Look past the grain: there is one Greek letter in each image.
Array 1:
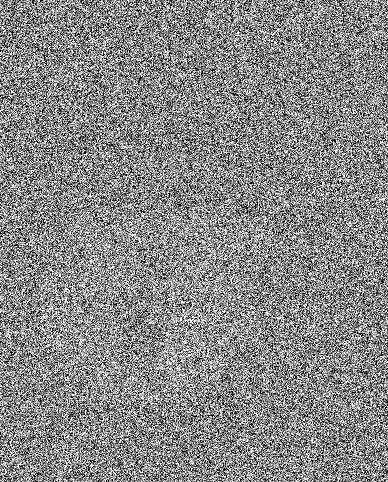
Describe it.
light sigma
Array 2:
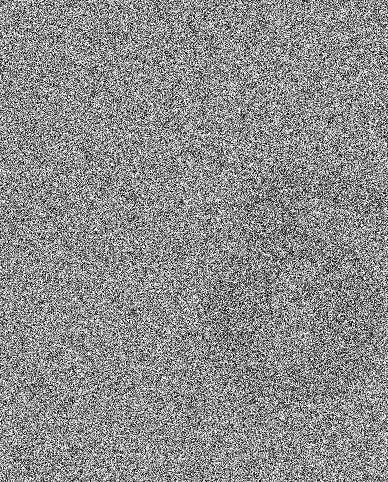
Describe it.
dark delta
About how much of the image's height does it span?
half
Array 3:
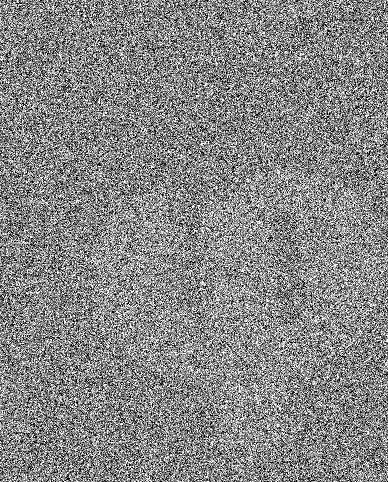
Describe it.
light phi
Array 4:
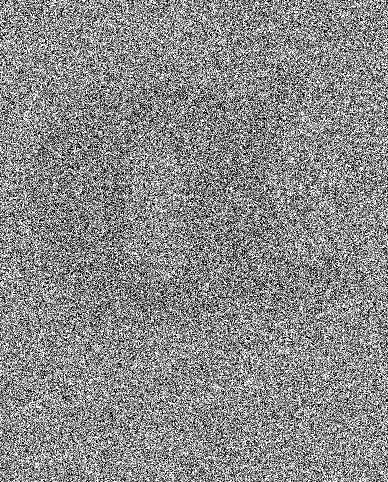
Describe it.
dark alpha
